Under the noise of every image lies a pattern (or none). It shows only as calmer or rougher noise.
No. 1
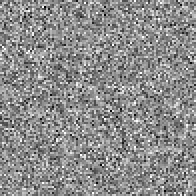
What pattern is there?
only noise
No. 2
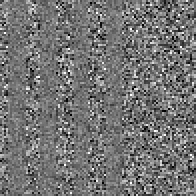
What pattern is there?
bands of columns
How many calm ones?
4
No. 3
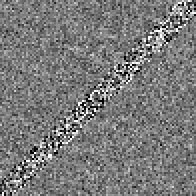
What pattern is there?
a diagonal band
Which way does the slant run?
bottom left to top right
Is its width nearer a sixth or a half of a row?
a sixth
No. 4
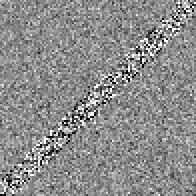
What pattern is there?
a diagonal band
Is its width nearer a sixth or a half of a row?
a sixth
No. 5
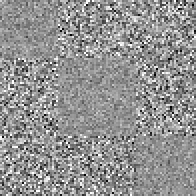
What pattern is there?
blocks along the diagonal
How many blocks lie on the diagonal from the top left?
3
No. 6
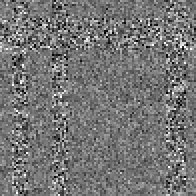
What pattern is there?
bands of rows crossing bands of columns
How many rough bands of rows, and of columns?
1 and 3
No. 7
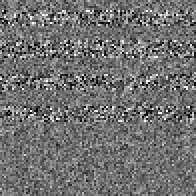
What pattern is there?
bands of rows
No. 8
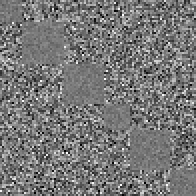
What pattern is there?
blocks along the diagonal
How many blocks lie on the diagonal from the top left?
6
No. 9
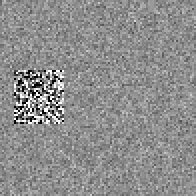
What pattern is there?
one block
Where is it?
middle left
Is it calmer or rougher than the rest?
rougher
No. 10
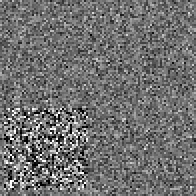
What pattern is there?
one block
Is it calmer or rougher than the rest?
rougher
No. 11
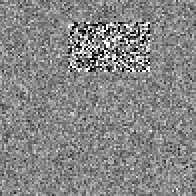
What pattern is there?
one block
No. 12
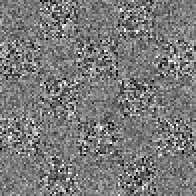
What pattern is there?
a checkerboard
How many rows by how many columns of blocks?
5 by 5
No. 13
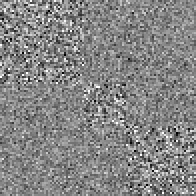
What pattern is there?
blocks along the diagonal
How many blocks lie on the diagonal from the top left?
3
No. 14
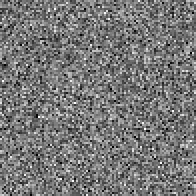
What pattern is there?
only noise
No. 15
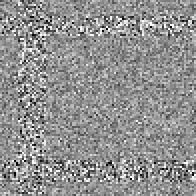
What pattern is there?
bands of rows crossing bands of columns
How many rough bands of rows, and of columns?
2 and 1
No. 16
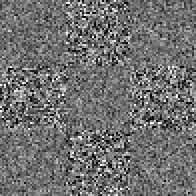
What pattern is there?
a checkerboard
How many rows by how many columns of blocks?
3 by 3
